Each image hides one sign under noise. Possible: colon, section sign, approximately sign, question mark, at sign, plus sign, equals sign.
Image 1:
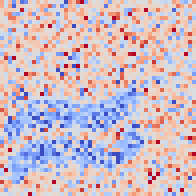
blue approximately sign
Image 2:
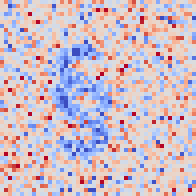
blue section sign
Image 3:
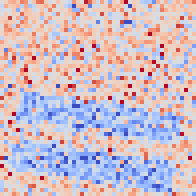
blue equals sign
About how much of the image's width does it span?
nearly all
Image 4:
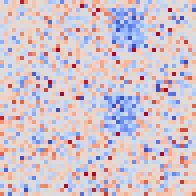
blue colon
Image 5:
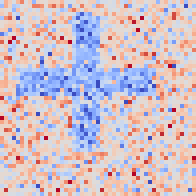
blue plus sign
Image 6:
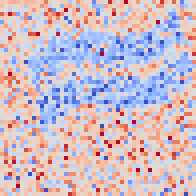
blue approximately sign
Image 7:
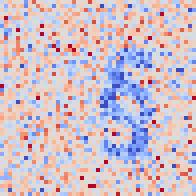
blue section sign
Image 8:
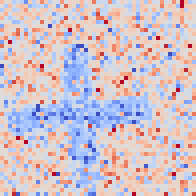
blue plus sign
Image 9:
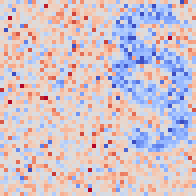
blue section sign
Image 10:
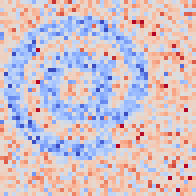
blue at sign
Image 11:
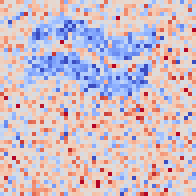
blue approximately sign
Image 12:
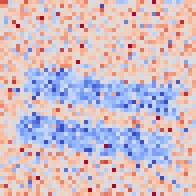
blue equals sign
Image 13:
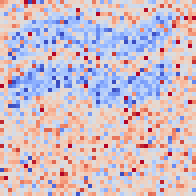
blue approximately sign
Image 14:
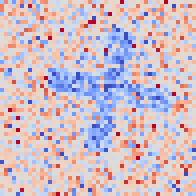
blue plus sign
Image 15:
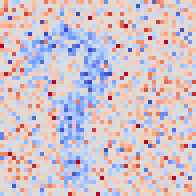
blue question mark
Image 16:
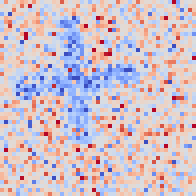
blue plus sign
